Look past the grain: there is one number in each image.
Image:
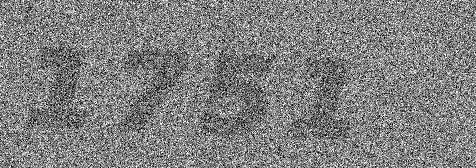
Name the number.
1751
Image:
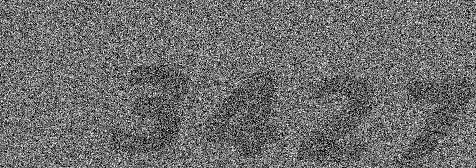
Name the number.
3427
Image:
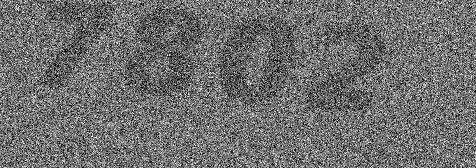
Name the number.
7802
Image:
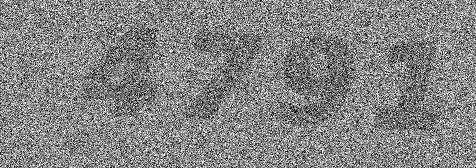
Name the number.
4791
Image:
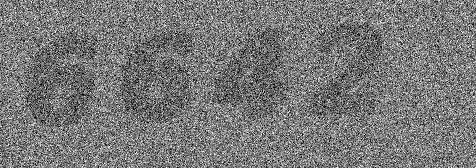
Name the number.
6642
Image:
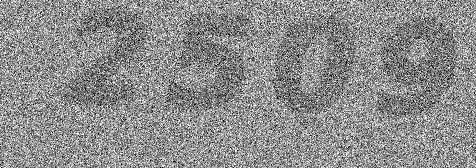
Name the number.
2509
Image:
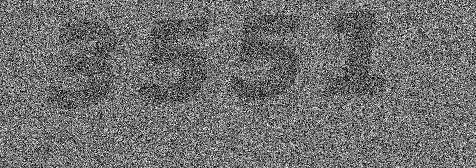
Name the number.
3551
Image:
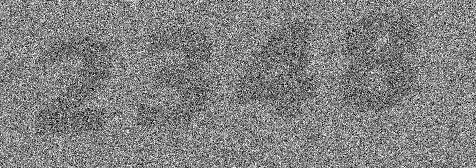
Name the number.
2348
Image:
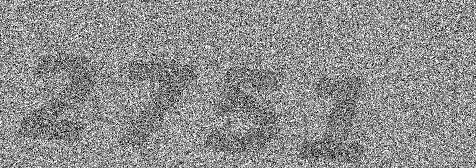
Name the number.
2751
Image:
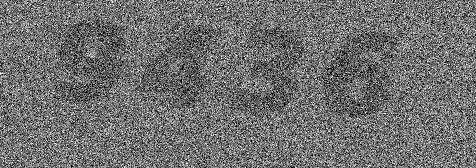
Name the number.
9436
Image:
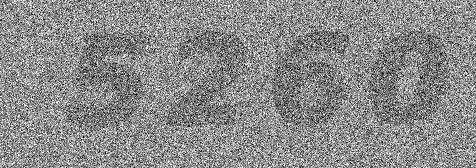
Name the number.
5260
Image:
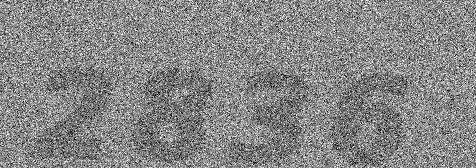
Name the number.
2836
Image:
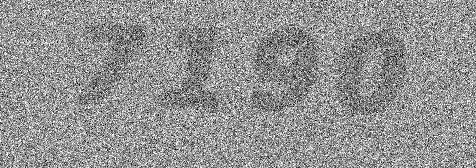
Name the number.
7190
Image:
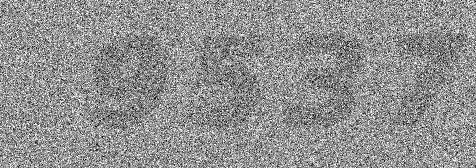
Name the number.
9537
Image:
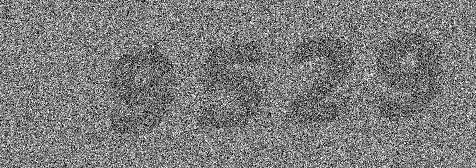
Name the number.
9529
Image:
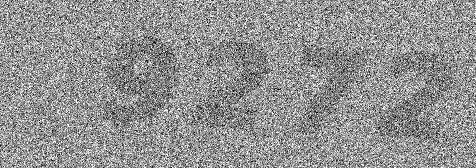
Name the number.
9272
